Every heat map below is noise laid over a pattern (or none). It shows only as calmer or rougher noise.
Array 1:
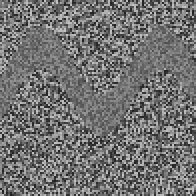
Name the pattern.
a wavy band
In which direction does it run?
left to right
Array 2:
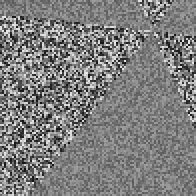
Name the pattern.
spokes from one point
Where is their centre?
top right
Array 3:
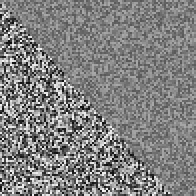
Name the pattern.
a sharp edge
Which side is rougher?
bottom left
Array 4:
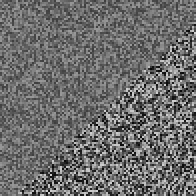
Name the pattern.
a sharp edge
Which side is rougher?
bottom right
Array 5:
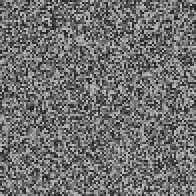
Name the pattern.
only noise
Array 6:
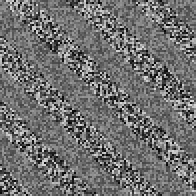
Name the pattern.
diagonal stripes
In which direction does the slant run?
top left to bottom right
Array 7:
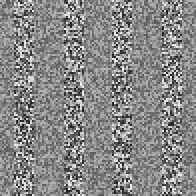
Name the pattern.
vertical stripes
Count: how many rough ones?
4
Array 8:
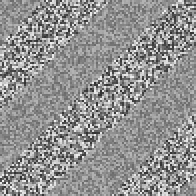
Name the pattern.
diagonal stripes
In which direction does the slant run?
bottom left to top right
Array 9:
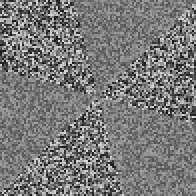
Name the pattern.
spokes from one point
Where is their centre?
centre
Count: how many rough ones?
3
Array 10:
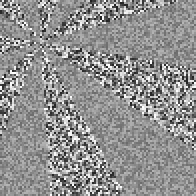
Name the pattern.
spokes from one point
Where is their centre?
top left
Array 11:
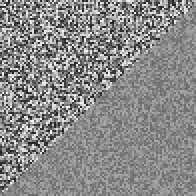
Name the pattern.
a sharp edge
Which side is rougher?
top left
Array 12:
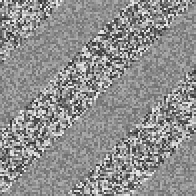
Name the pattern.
diagonal stripes
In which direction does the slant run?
bottom left to top right
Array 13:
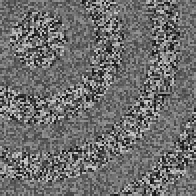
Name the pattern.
rings round one point
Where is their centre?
top left
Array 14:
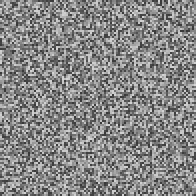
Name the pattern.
only noise
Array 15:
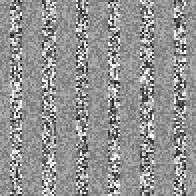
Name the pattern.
vertical stripes
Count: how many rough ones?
6
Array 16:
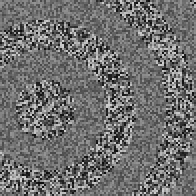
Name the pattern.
rings round one point
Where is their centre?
middle left
